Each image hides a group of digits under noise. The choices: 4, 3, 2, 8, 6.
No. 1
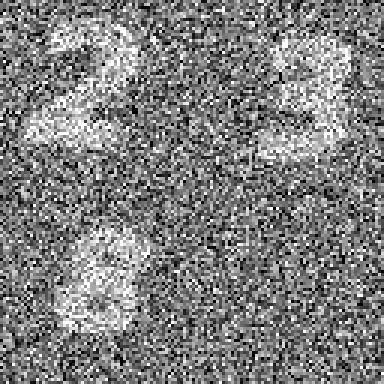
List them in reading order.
top left: 2; top right: 3; bottom left: 8
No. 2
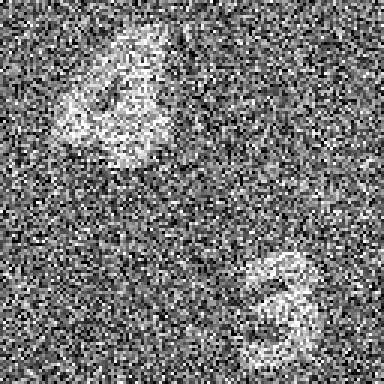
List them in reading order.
top left: 4; bottom right: 3
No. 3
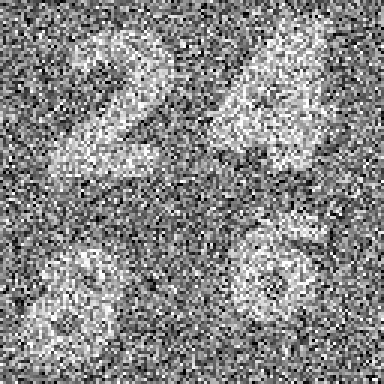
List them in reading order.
top left: 2; top right: 4; bottom left: 8; bottom right: 6
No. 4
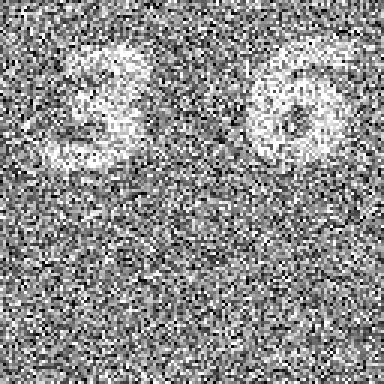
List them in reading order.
top left: 3; top right: 6
